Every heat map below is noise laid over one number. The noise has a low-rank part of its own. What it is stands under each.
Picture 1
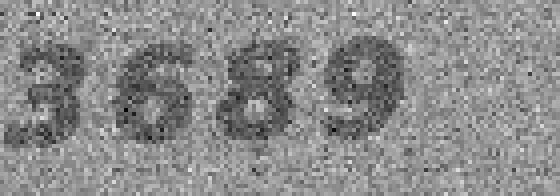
3689
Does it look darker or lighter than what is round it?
darker
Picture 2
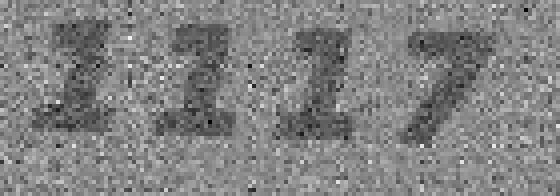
1117
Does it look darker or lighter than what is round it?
darker
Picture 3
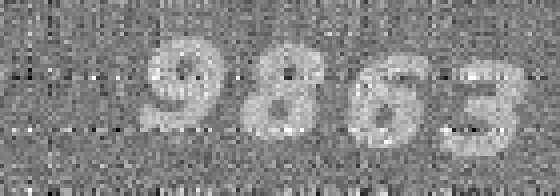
9863
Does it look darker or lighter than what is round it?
lighter
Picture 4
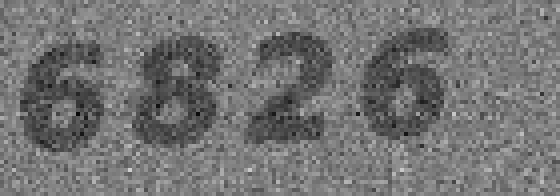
6826
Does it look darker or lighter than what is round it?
darker
